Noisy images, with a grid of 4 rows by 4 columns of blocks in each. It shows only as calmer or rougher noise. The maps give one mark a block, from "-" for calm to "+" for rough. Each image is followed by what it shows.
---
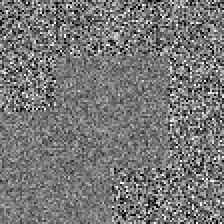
++++
+--+
---+
--++
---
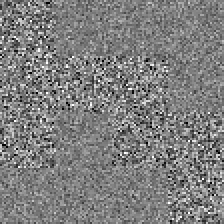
+---
+++-
+-++
---+
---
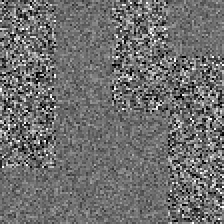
+-+-
+-++
+--+
---+
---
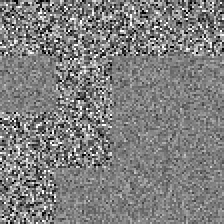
++++
-+--
++--
+---
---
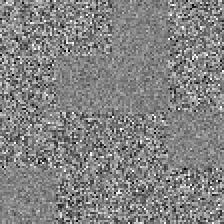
++-+
+--+
+++-
-+++
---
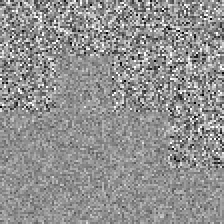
++++
+-++
---+
----
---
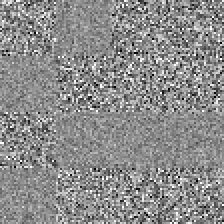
+-++
-+++
+---
-+++
